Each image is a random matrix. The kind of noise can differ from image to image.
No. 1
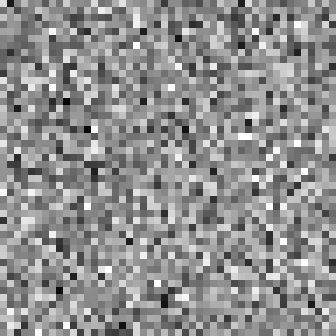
independent entries
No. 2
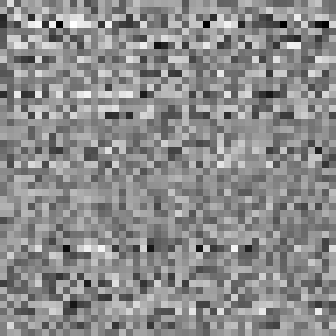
rows of uneven size
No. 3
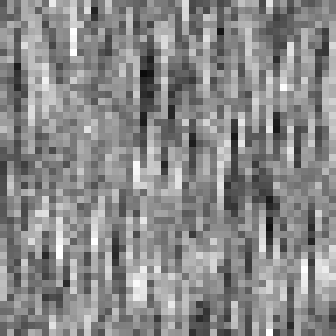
streaked along the columns
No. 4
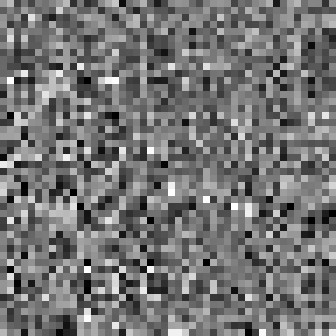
low rank plus noise
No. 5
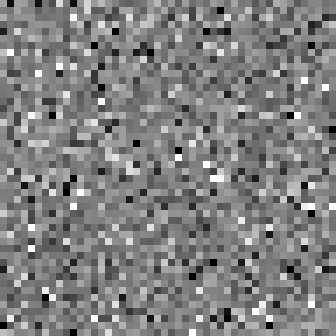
heavy tails
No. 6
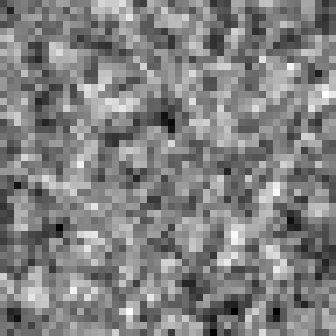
blotchy
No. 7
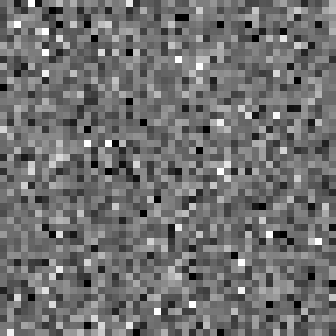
heavy tails
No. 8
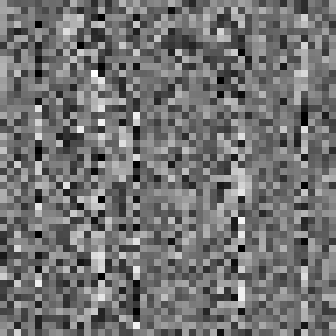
columns of uneven size
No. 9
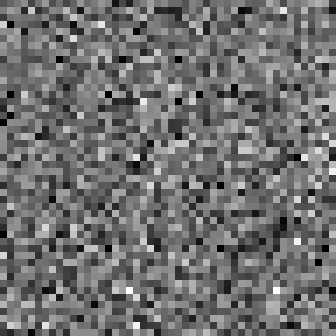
low rank plus noise
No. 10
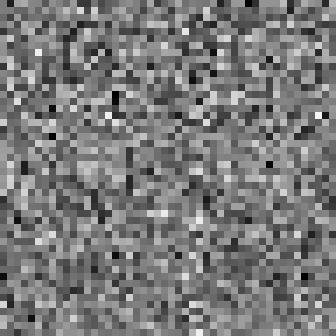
low rank plus noise
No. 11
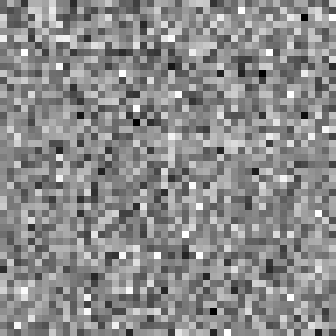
independent entries
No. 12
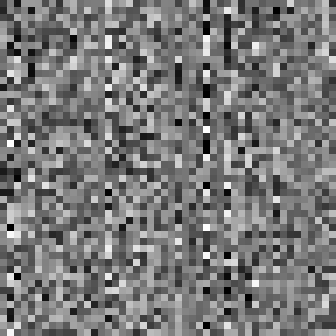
columns of uneven size
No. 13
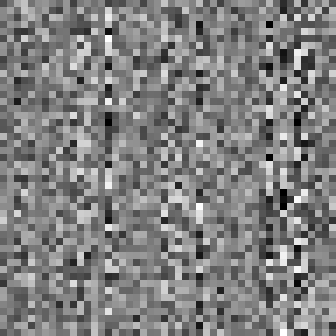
columns of uneven size
